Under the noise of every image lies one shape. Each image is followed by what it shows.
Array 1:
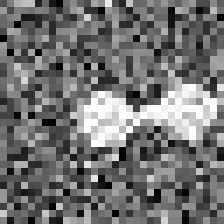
light dumbbell
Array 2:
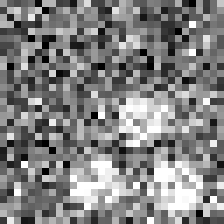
light three dots
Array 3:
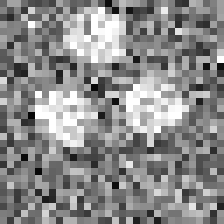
light three dots
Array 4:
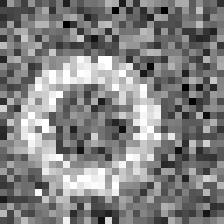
light ring
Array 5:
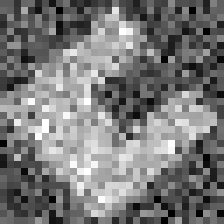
light square with a notch
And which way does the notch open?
up and right
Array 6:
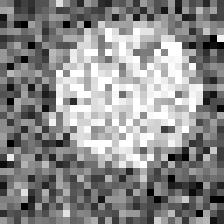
light disc
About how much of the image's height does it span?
two thirds
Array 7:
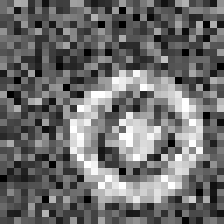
light bullseye
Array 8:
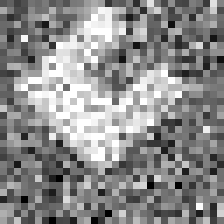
light square with a notch
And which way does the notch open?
up and right
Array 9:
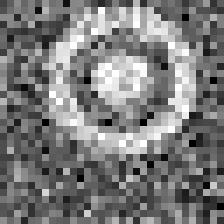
light bullseye
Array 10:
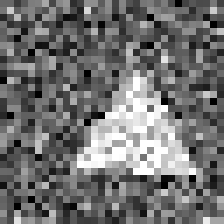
light triangle
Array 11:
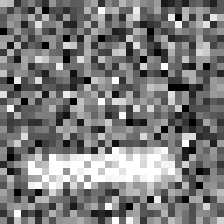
light bar
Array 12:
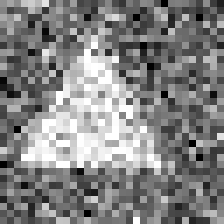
light triangle
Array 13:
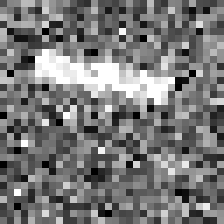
light bar
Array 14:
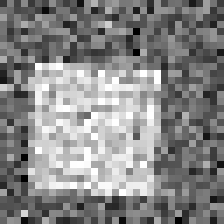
light square
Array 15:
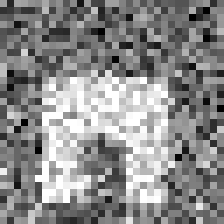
light square with a notch
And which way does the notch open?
down
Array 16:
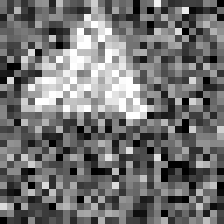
light triangle
